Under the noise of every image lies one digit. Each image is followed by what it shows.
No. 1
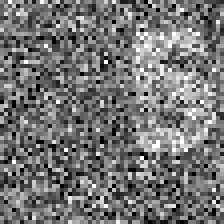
5
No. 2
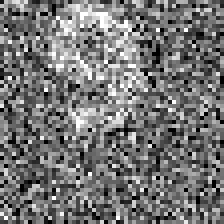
9
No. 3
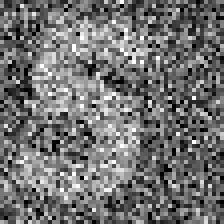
5
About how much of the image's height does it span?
nearly all
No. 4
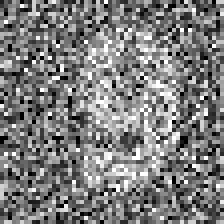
9
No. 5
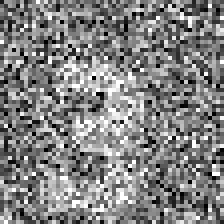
3
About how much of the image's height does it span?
two thirds
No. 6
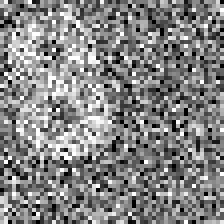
8
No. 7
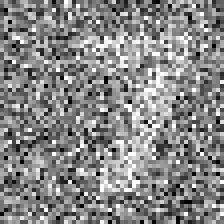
7
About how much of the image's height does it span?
two thirds
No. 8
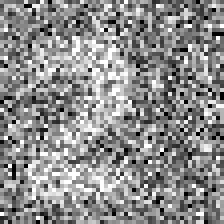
2
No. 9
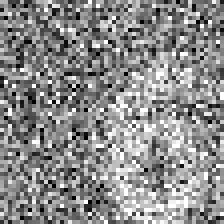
6
